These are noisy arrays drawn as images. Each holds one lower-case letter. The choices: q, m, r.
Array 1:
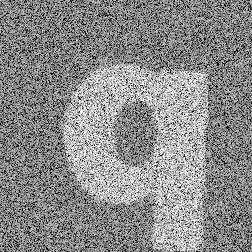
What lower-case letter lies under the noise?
q
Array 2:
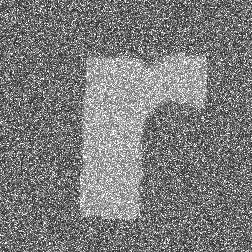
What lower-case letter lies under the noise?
r
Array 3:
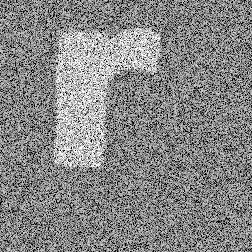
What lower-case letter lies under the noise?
r
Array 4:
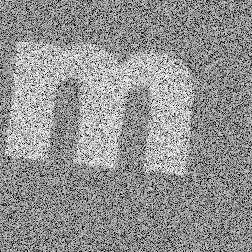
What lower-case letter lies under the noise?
m
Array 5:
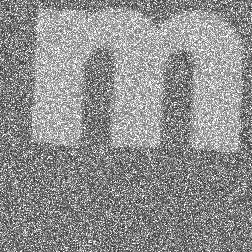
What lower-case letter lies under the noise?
m
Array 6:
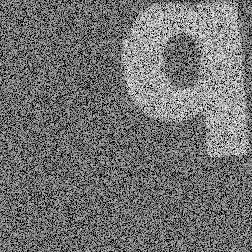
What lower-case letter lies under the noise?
q
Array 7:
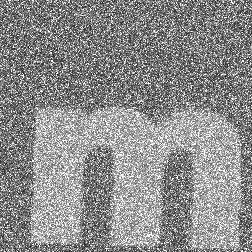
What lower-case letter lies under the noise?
m
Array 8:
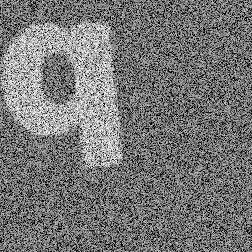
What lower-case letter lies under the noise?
q
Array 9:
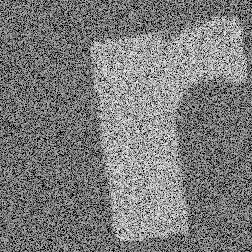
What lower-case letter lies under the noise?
r
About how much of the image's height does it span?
nearly all
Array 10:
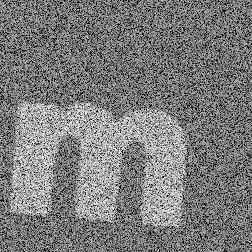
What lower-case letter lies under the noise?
m
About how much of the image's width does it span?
two thirds
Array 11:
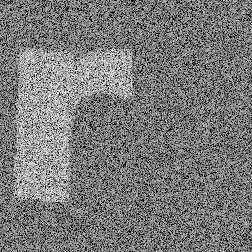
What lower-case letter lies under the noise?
r
